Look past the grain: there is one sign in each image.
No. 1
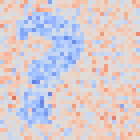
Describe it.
blue question mark
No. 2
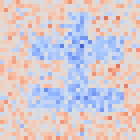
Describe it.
blue plus-minus sign
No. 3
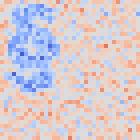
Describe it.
blue section sign
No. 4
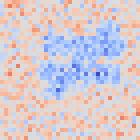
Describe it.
blue not-equal sign
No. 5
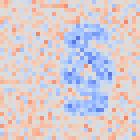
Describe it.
blue section sign
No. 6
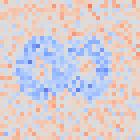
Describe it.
blue infinity sign
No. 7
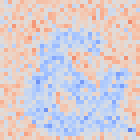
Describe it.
blue ampersand
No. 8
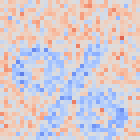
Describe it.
blue percent sign
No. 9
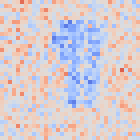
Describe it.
blue pilcrow
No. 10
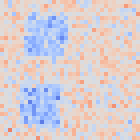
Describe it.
blue colon
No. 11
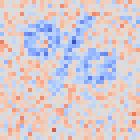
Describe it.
blue percent sign
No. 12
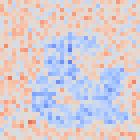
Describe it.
blue ampersand
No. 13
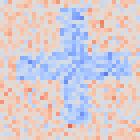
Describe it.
blue plus sign
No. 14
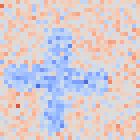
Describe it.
blue plus sign
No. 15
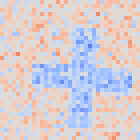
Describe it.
blue plus sign
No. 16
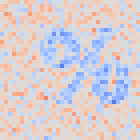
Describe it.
blue percent sign
